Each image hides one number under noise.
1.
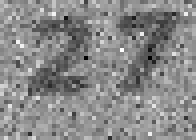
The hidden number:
27
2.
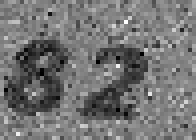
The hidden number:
82
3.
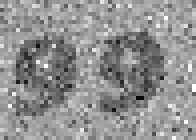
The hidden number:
99
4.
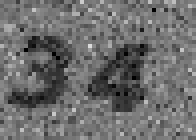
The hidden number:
34
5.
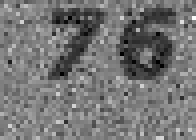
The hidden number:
76
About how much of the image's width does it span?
two thirds
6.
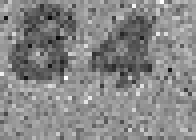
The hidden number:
84
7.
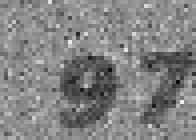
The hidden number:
97
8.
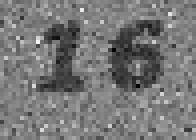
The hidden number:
16
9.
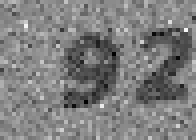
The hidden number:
92
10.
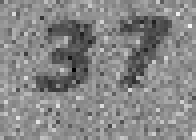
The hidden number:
37
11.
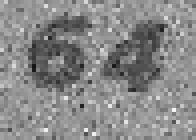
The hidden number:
64
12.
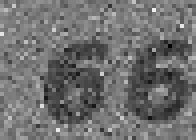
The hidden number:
66
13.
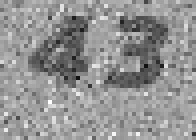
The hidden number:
43
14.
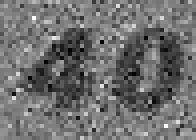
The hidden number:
40
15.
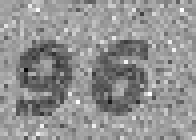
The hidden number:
96
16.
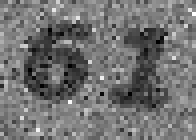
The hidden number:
61
